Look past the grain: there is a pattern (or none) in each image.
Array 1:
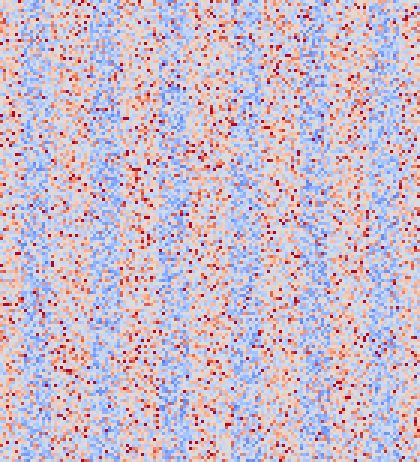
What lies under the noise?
vertical stripes
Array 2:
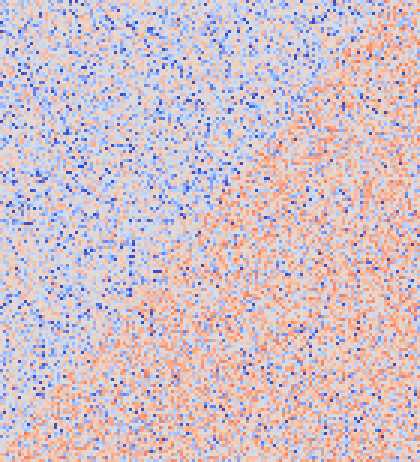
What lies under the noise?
a sharp edge
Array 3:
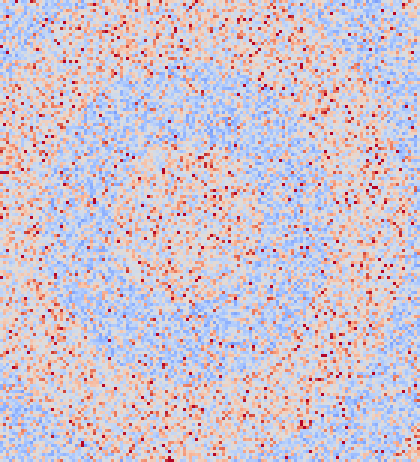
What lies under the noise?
rings round one point
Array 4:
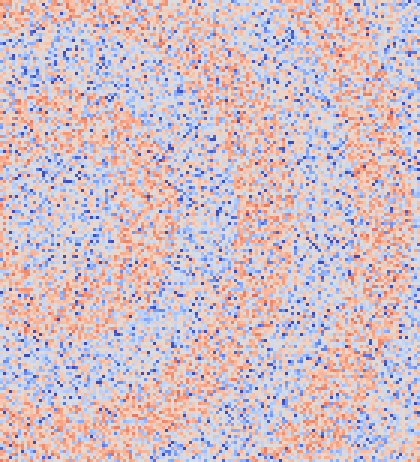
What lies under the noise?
rings round one point
